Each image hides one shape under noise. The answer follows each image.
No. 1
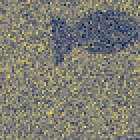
fish
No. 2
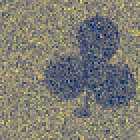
club
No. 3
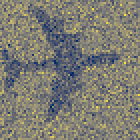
airplane
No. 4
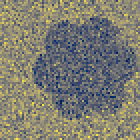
flower
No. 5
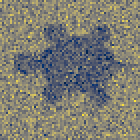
turtle
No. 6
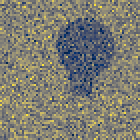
light bulb
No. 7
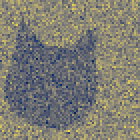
cat's head
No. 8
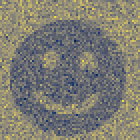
smiling face
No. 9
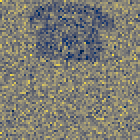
telephone
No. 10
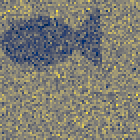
fish
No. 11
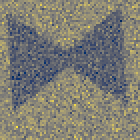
bow tie
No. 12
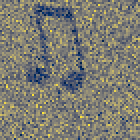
pair of musical notes
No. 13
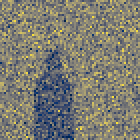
bottle
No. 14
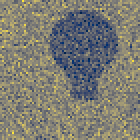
light bulb
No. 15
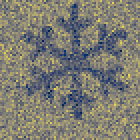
snowflake
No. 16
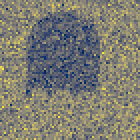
ghost
